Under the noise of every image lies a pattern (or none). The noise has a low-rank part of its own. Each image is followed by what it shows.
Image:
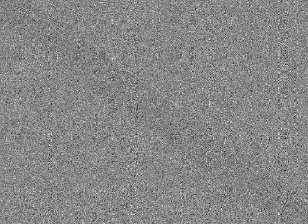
a diagonal band
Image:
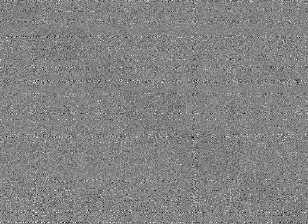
blocks along the diagonal
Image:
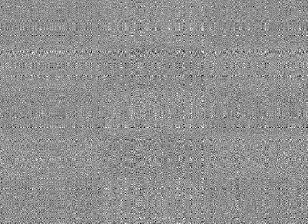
a checkerboard
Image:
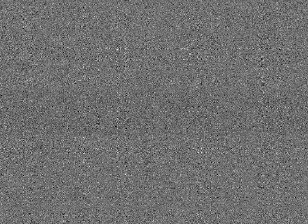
one band of rows
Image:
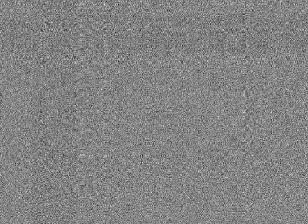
bands of rows crossing bands of columns
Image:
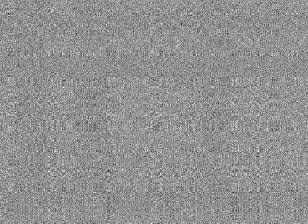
bands of rows crossing bands of columns
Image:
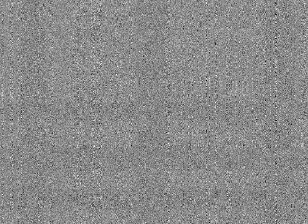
bands of rows crossing bands of columns
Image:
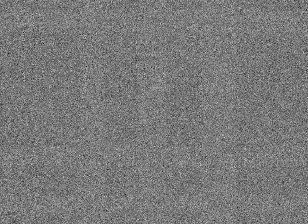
bands of rows crossing bands of columns
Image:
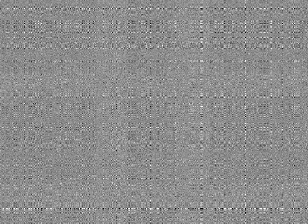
bands of rows crossing bands of columns
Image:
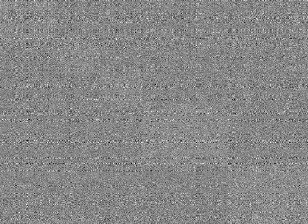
blocks along the diagonal
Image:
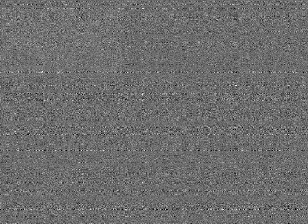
one block
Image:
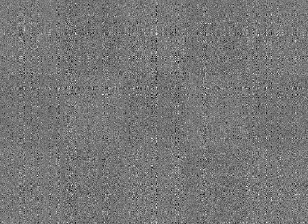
a checkerboard
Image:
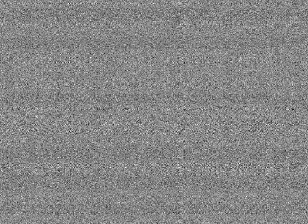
bands of rows
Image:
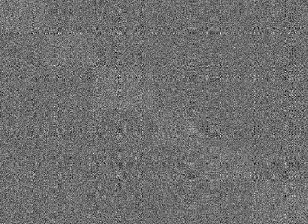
blocks along the diagonal
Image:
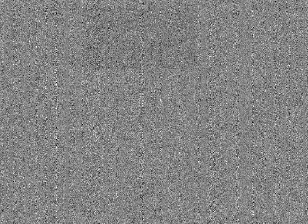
one block
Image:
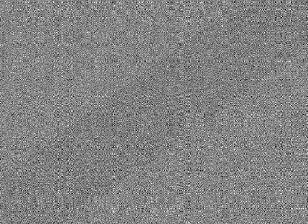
a diagonal band
